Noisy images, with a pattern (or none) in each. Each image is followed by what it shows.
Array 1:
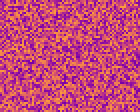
only noise
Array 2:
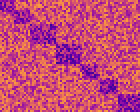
blocks along the diagonal
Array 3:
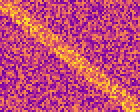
a diagonal band
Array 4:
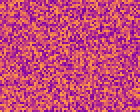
only noise
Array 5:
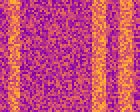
bands of columns
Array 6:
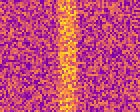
one band of columns
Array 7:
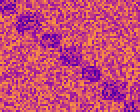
blocks along the diagonal
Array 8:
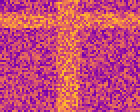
bands of rows crossing bands of columns
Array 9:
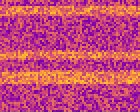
bands of rows
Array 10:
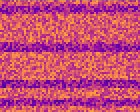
bands of rows
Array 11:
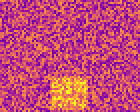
one block
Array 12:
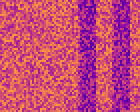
bands of columns
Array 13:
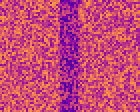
one band of columns
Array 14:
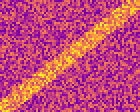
a diagonal band
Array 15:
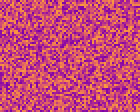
only noise
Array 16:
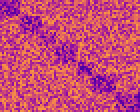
blocks along the diagonal
